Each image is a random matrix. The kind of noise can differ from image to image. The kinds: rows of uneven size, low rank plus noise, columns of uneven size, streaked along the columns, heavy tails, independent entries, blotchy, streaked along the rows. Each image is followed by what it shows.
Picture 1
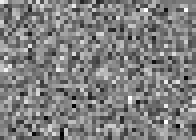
independent entries
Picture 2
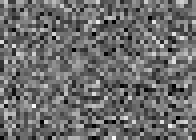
low rank plus noise
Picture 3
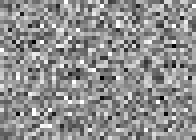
low rank plus noise
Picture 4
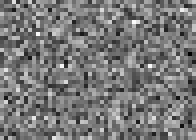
independent entries
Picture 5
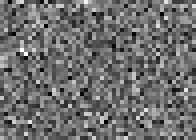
independent entries
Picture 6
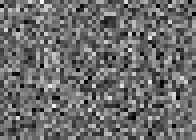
low rank plus noise
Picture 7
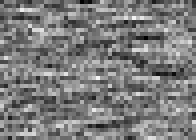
streaked along the rows
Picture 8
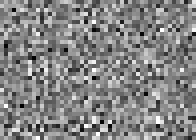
low rank plus noise
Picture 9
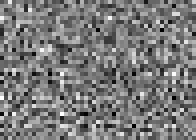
low rank plus noise
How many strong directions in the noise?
one
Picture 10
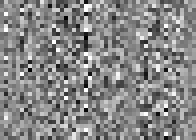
columns of uneven size
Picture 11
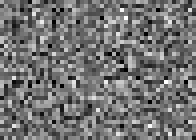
low rank plus noise
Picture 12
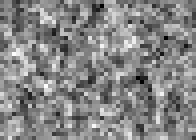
blotchy
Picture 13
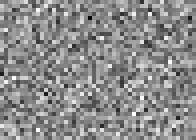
independent entries
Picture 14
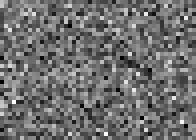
independent entries
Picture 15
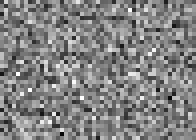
independent entries
